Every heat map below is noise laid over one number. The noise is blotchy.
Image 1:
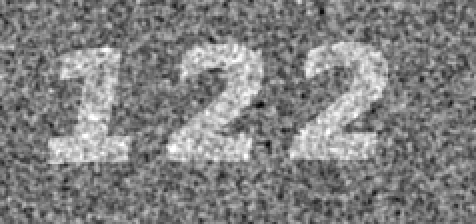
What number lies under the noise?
122
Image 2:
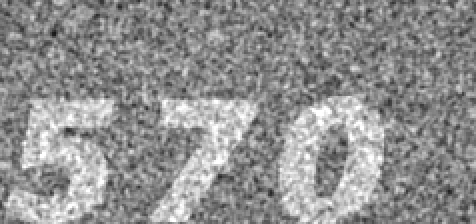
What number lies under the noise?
570
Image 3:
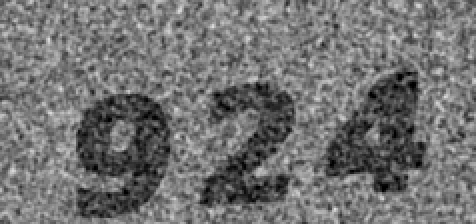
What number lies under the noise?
924
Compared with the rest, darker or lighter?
darker
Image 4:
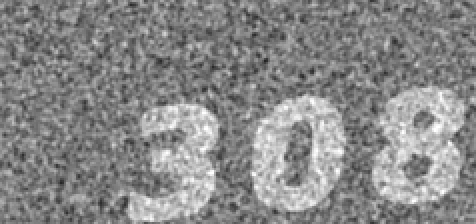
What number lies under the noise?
308
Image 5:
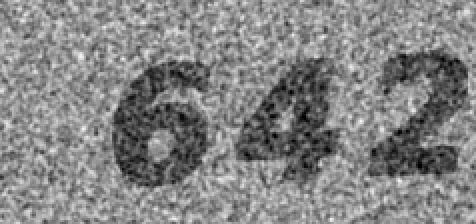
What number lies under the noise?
642
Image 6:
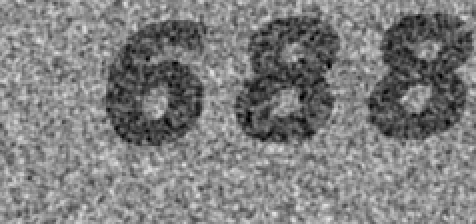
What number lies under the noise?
688
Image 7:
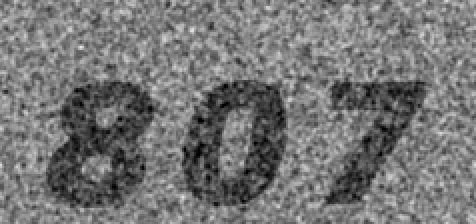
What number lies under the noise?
807
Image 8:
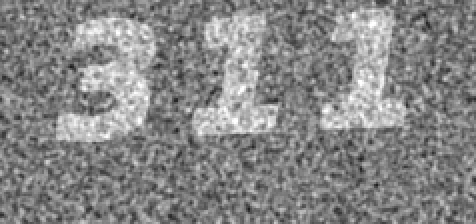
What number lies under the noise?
311
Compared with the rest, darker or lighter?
lighter
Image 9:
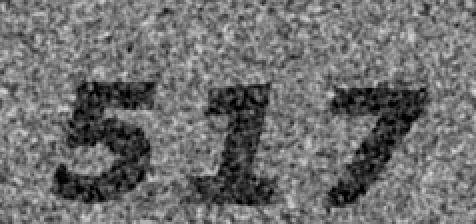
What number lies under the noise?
517
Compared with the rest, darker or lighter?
darker
